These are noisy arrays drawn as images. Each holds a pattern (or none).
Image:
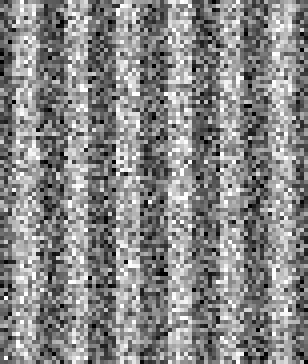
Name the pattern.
vertical stripes
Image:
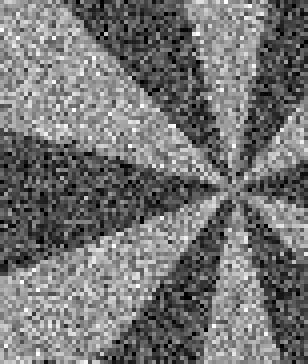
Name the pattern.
spokes from one point
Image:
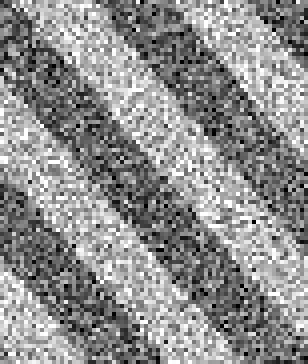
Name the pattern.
diagonal stripes
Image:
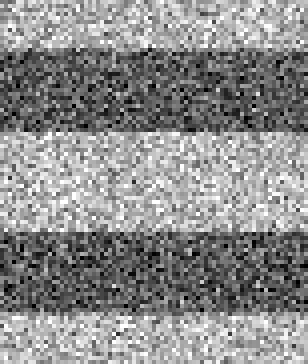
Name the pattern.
horizontal stripes
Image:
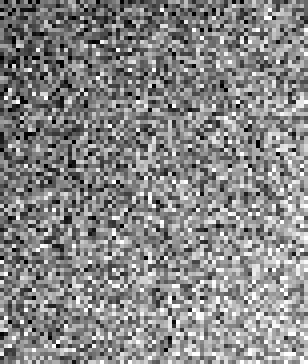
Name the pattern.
a smooth slope
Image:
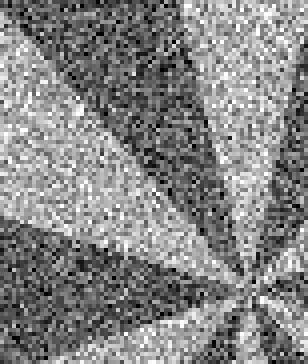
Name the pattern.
spokes from one point
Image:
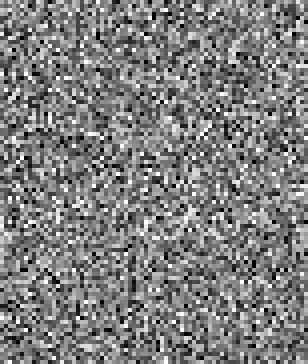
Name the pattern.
only noise
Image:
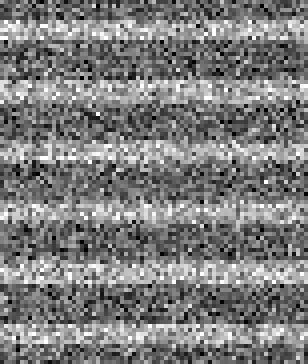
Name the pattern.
horizontal stripes
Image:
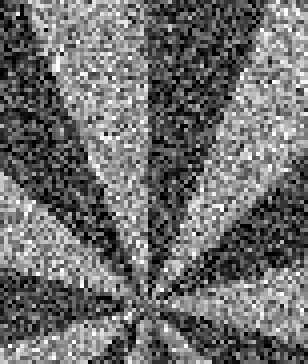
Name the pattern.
spokes from one point
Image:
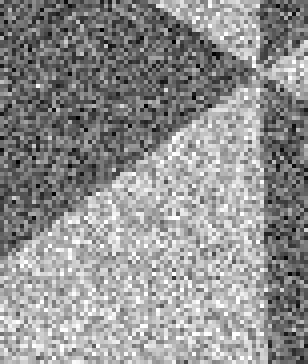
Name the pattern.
spokes from one point
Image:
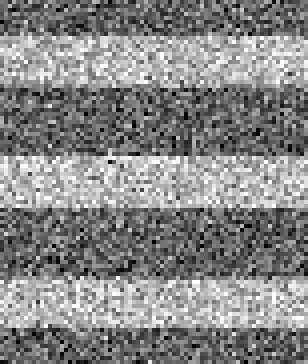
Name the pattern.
horizontal stripes
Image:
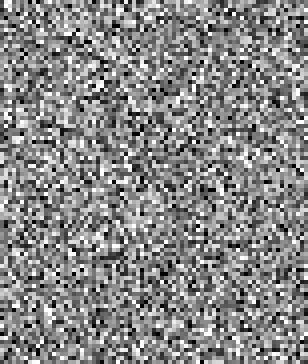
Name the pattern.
only noise
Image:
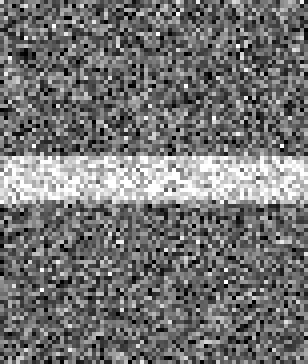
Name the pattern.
one horizontal stripe
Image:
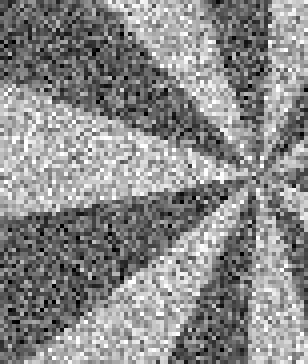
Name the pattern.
spokes from one point
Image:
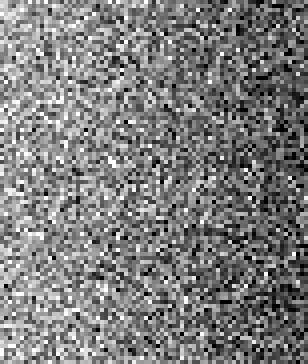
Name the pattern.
a smooth slope
